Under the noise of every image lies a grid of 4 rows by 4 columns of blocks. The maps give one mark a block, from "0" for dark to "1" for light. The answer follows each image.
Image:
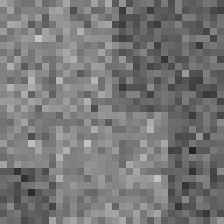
1 1 0 0
1 1 0 0
1 1 1 0
0 1 1 0
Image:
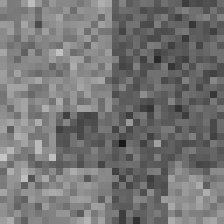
1 1 0 0
1 1 0 0
1 0 0 0
1 1 0 1
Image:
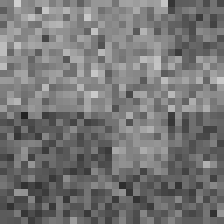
1 1 1 0
1 1 1 1
0 0 1 0
0 0 0 0
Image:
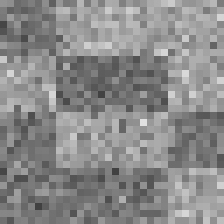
0 1 1 1
1 0 0 1
0 1 1 0
0 0 0 1
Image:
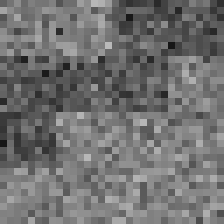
1 1 0 0
0 0 0 1
0 1 1 1
1 1 1 1
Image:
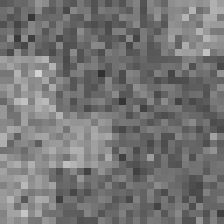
0 0 0 1
1 0 0 0
1 1 0 0
1 0 0 0
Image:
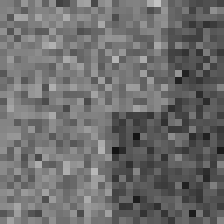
1 1 1 0
1 1 1 0
1 1 0 0
1 1 0 0
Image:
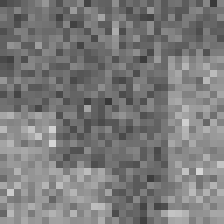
0 0 0 0
0 0 0 1
1 0 0 1
1 1 0 1
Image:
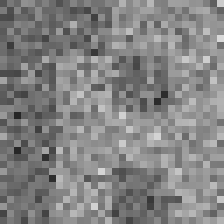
0 0 1 1
0 1 0 1
0 1 1 1
0 1 0 1
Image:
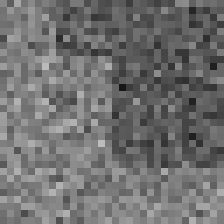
1 0 0 0
1 1 0 0
1 1 0 0
1 1 1 1
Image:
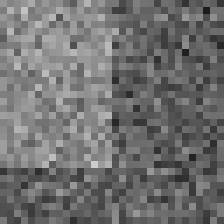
1 1 0 0
1 1 0 0
1 1 0 0
0 0 0 0
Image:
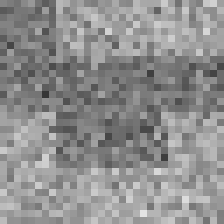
0 1 1 1
0 0 0 0
1 0 0 1
1 1 1 1
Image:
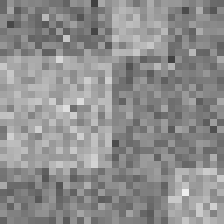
0 0 1 0
1 1 0 0
1 1 0 0
0 0 0 1
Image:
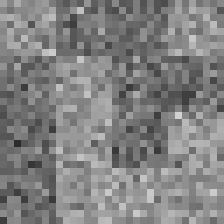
1 0 0 1
0 1 0 0
0 1 0 1
0 1 1 1
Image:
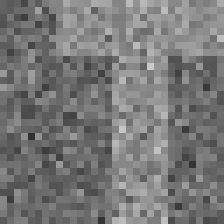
0 1 1 1
0 0 1 0
0 0 1 0
0 0 1 0
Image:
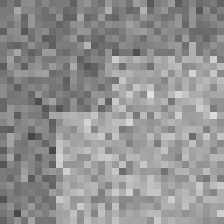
0 0 0 0
0 0 1 1
0 1 1 1
0 1 1 1
